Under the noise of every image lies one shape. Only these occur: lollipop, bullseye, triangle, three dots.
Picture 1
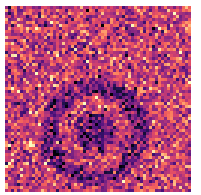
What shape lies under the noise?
bullseye
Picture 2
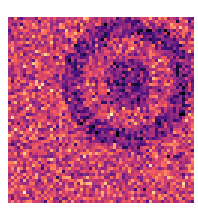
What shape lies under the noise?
bullseye
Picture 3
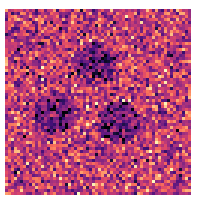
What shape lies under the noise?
three dots
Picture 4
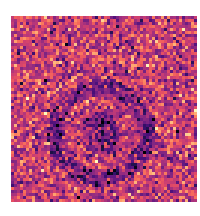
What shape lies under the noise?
bullseye
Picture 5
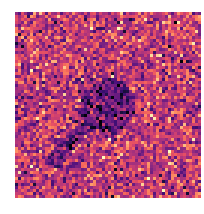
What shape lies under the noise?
lollipop
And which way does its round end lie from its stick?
up and right
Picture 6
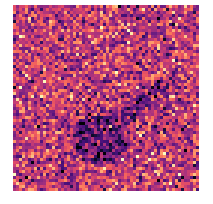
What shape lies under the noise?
lollipop
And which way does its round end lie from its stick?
down and left
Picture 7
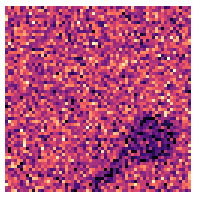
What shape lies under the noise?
lollipop
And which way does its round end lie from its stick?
up and right
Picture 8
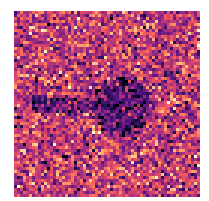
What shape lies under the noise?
lollipop
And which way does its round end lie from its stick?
right
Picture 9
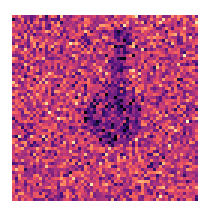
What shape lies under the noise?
lollipop
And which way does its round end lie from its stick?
down
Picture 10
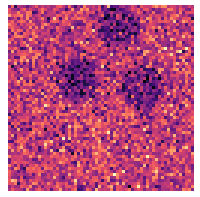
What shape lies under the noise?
three dots
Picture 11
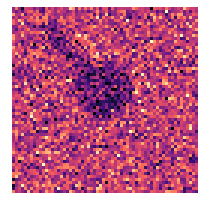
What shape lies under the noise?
lollipop
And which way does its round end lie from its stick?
down and right
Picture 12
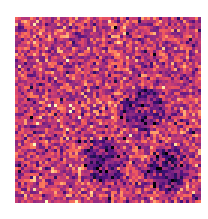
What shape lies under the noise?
three dots
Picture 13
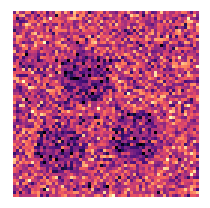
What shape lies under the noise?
three dots
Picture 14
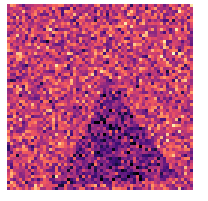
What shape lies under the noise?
triangle
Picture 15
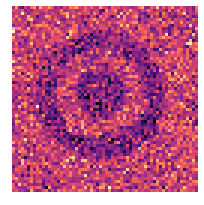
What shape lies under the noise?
bullseye
